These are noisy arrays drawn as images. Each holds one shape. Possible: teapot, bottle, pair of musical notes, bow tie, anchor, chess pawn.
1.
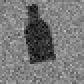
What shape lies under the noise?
bottle
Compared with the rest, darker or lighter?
darker
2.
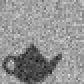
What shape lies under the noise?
teapot
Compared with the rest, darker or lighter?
darker
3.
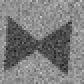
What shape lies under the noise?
bow tie
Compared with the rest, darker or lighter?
darker
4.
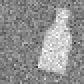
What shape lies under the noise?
bottle
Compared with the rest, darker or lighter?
lighter
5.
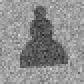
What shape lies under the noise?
chess pawn
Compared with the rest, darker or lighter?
darker
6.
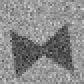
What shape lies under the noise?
bow tie
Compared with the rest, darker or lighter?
darker
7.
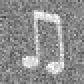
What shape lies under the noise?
pair of musical notes
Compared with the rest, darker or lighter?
lighter
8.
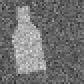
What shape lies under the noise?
bottle
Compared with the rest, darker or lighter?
lighter
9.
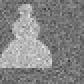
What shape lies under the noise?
chess pawn
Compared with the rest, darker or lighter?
lighter
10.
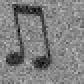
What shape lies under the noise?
pair of musical notes
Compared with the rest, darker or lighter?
darker
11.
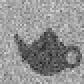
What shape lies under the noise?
teapot
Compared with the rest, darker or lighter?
darker
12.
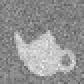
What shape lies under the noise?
teapot
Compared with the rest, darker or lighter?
lighter
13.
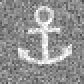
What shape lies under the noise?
anchor
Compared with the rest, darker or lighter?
lighter
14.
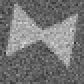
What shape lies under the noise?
bow tie
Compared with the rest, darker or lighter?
lighter
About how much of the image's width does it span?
nearly all
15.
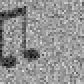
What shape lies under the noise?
pair of musical notes
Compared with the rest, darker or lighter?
darker
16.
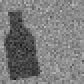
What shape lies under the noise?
bottle
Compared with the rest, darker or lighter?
darker
